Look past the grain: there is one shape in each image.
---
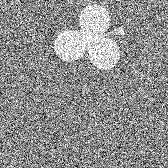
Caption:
light club, top middle
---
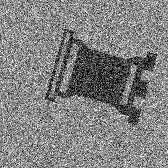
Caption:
dark chess rook
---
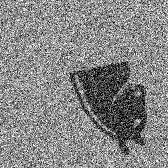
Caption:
dark chess knight
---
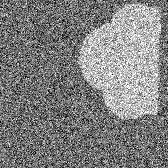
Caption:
light cloud
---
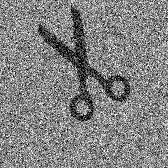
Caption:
dark pair of scissors
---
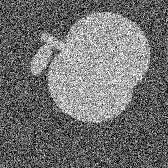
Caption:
light apple
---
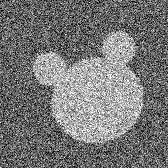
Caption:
light bear's head
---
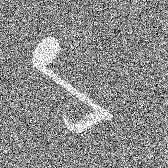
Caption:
light musical note
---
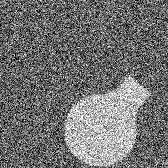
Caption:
light light bulb
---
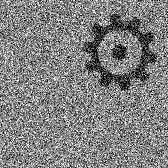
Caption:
dark gear
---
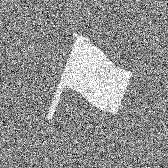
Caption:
light flag
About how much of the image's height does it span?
half
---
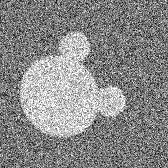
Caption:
light bear's head
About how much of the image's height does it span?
two thirds
